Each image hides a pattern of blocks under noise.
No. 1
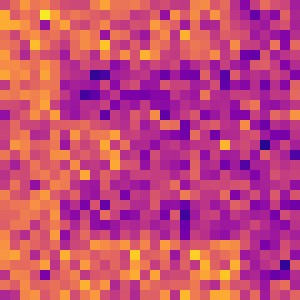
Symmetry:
top and bottom mirror each other
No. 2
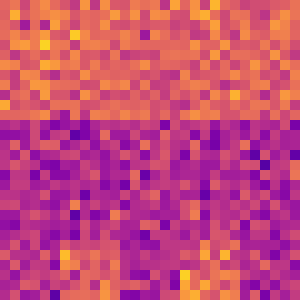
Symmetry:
left and right mirror each other
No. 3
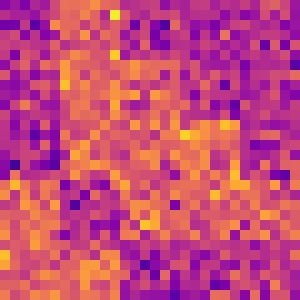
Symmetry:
mirrored about the diagonal from the bottom left
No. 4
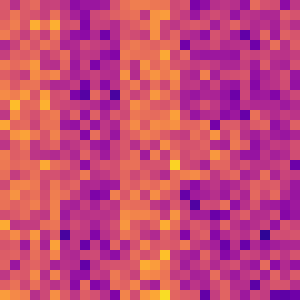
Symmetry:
top and bottom mirror each other
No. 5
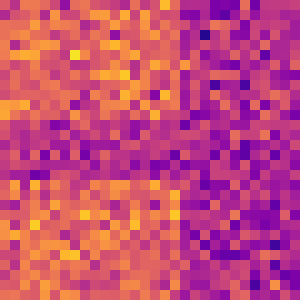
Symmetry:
top and bottom mirror each other
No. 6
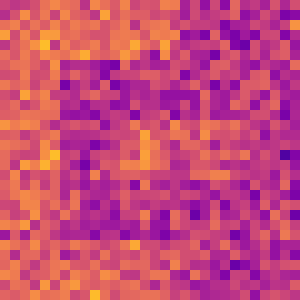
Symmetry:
top and bottom mirror each other
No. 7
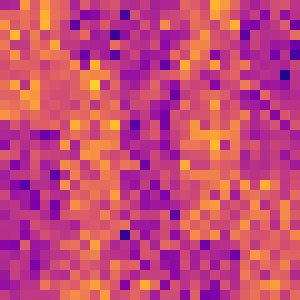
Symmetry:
the same after a half turn
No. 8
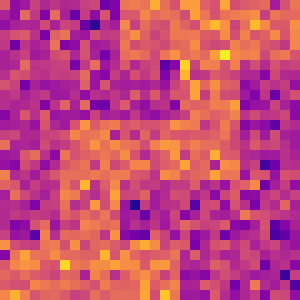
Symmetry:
the same after a half turn
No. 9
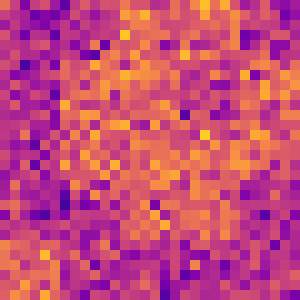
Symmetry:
mirrored about the diagonal from the bottom left
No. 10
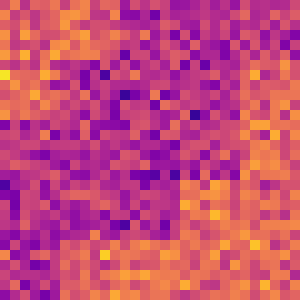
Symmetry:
mirrored about the diagonal from the top left
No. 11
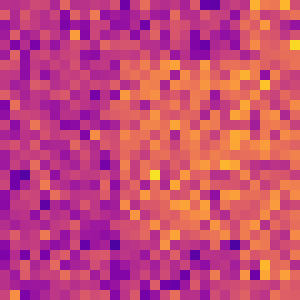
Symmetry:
top and bottom mirror each other
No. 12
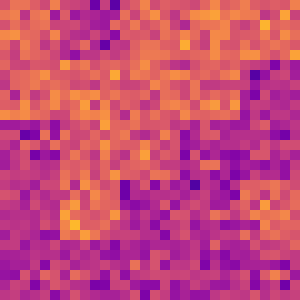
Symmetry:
no symmetry
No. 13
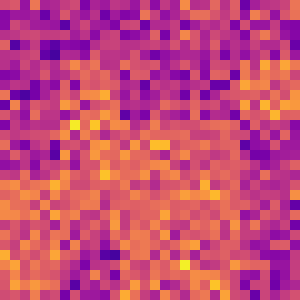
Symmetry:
no symmetry
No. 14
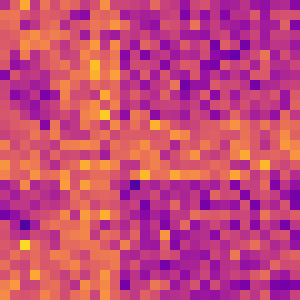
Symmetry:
top and bottom mirror each other
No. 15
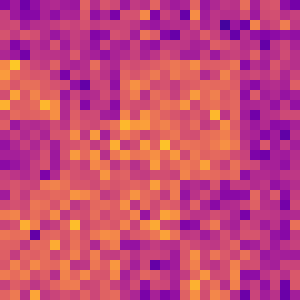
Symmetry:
mirrored about the diagonal from the bottom left
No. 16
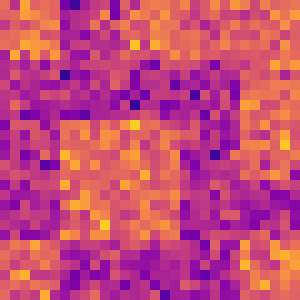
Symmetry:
mirrored about the diagonal from the bottom left
